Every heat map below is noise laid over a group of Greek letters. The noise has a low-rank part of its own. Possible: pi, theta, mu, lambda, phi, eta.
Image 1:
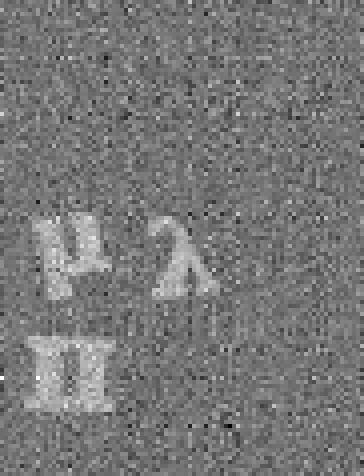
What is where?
middle left: mu; centre: lambda; bottom left: pi
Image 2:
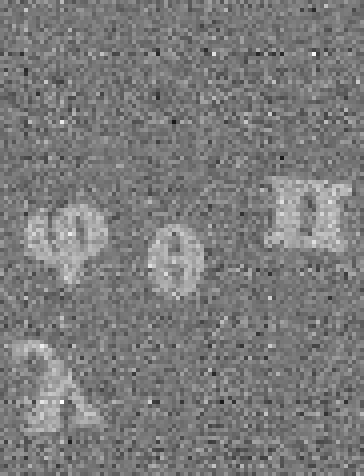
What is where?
middle left: phi; centre: theta; middle right: pi; bottom left: lambda
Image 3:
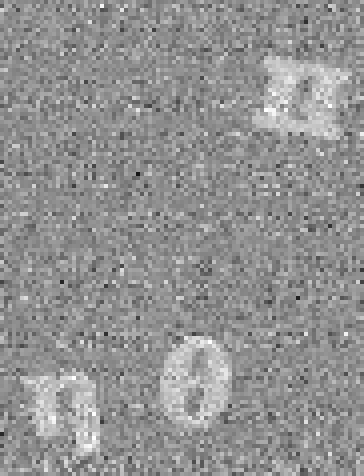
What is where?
top right: pi; bottom left: eta; bottom middle: theta
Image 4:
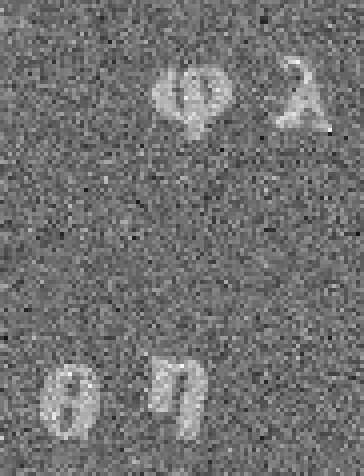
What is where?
top middle: phi; top right: lambda; bottom left: theta; bottom middle: eta
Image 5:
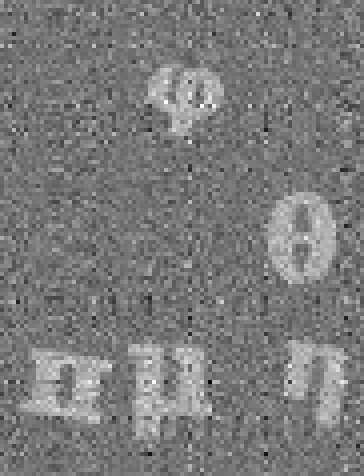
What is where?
top middle: phi; middle right: theta; bottom left: pi; bottom middle: mu; bottom right: eta
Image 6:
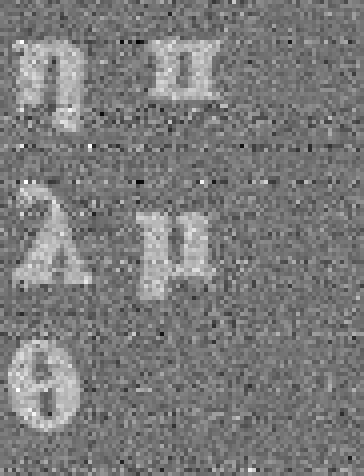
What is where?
top left: eta; top middle: pi; middle left: lambda; centre: mu; bottom left: theta
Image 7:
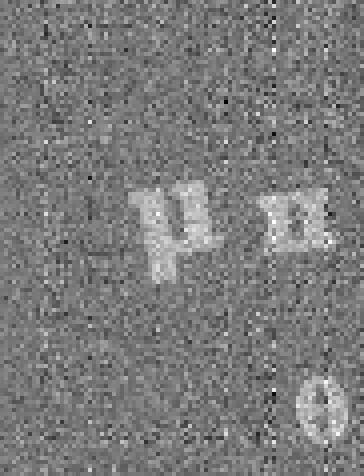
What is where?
centre: mu; middle right: pi; bottom right: theta
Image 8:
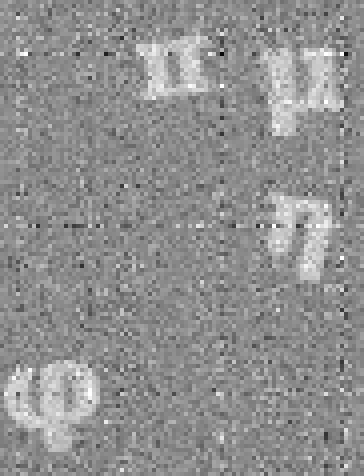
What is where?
top middle: pi; top right: mu; middle right: eta; bottom left: phi
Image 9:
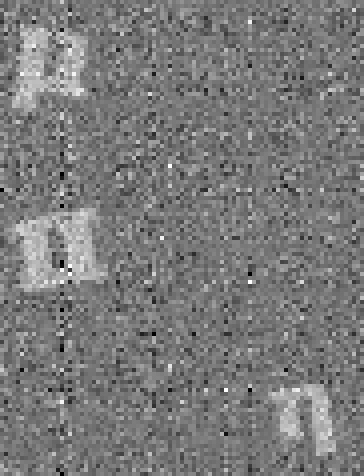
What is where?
top left: mu; middle left: pi; bottom right: eta
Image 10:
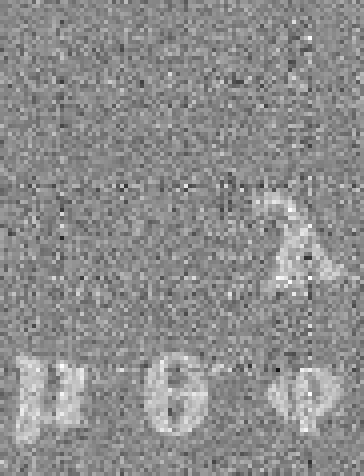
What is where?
middle right: lambda; bottom left: mu; bottom middle: theta; bottom right: phi
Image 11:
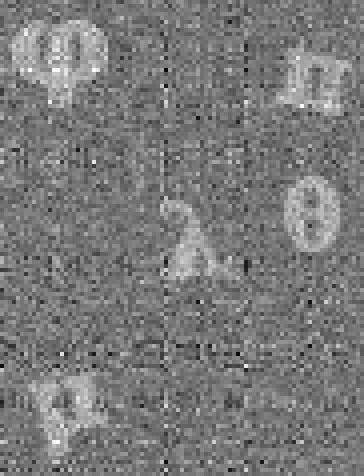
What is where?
top left: phi; top right: pi; centre: lambda; middle right: theta; bottom left: mu
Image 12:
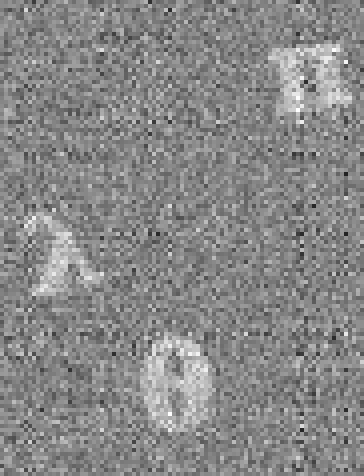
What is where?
top right: pi; middle left: lambda; bottom middle: theta
